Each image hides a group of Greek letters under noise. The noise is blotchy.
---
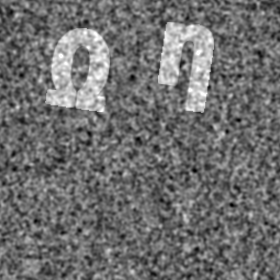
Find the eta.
top right
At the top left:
omega
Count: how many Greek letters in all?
2
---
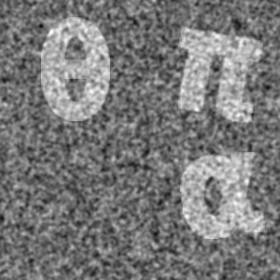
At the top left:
theta
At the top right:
pi
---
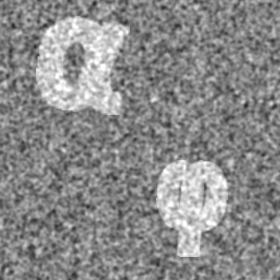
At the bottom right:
phi
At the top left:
alpha
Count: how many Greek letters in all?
2
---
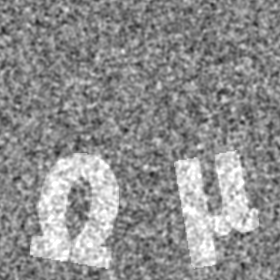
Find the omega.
bottom left
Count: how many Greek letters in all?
2
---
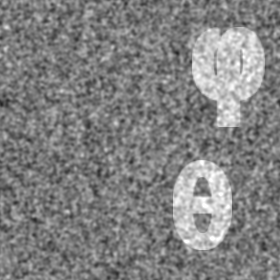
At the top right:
phi
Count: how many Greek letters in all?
2
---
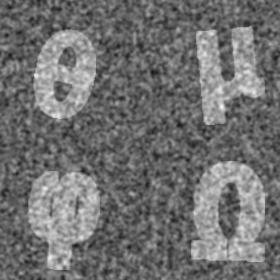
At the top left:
theta
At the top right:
mu
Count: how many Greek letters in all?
4
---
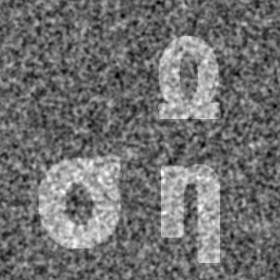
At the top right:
omega
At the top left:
nothing
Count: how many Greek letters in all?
3
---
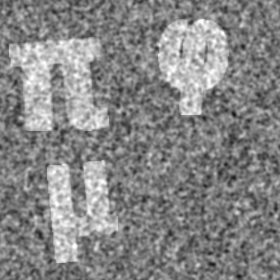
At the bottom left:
mu
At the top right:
phi
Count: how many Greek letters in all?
3
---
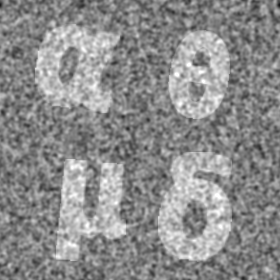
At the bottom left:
mu
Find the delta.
bottom right
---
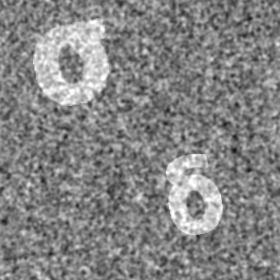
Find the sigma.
top left
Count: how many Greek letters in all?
2
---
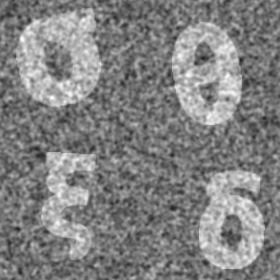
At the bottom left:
xi
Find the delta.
bottom right
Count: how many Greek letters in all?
4
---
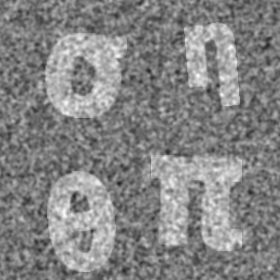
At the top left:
sigma
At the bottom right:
pi
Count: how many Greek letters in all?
4
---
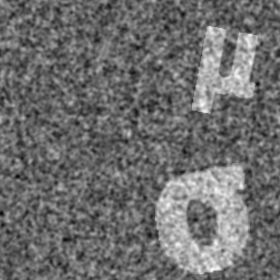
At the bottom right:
sigma
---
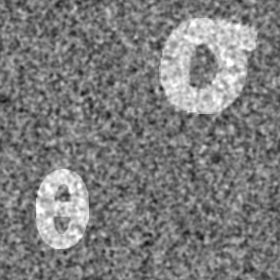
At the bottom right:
nothing
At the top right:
sigma
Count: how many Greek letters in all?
2
